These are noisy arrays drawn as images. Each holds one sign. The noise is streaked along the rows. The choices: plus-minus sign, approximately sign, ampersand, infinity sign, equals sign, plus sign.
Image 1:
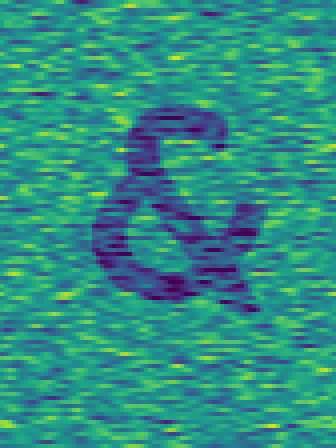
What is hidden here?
dark ampersand
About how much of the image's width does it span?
half
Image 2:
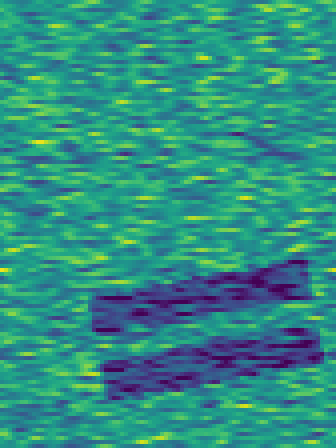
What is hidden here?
dark equals sign
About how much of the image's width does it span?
two thirds
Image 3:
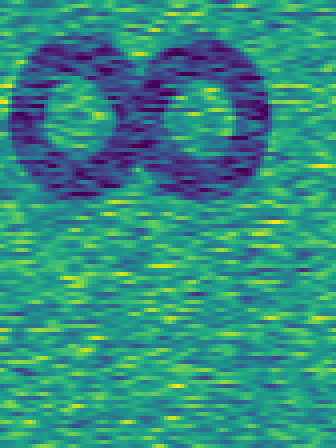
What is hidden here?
dark infinity sign
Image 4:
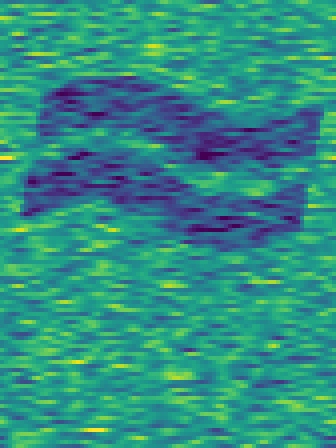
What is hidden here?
dark approximately sign
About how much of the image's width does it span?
nearly all
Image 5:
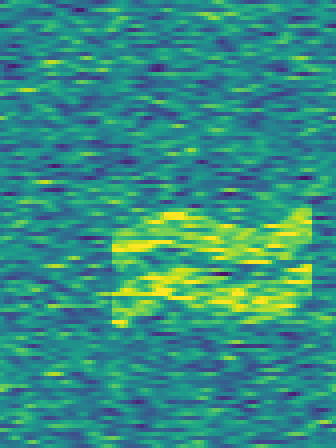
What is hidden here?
light approximately sign
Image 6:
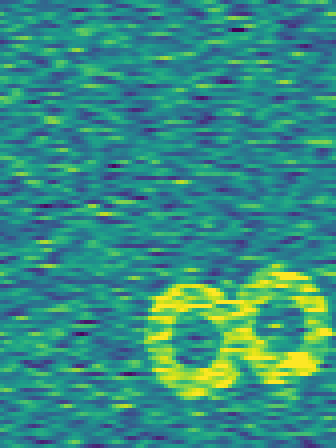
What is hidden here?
light infinity sign
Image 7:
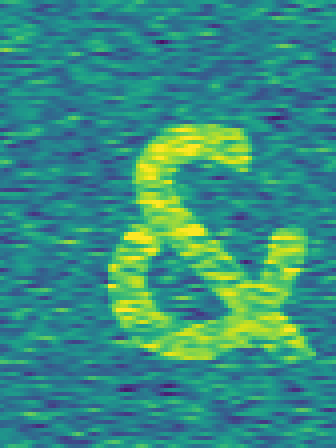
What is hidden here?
light ampersand
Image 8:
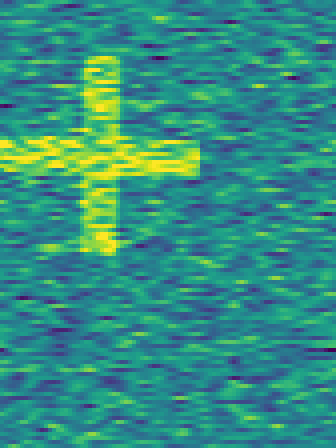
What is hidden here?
light plus sign
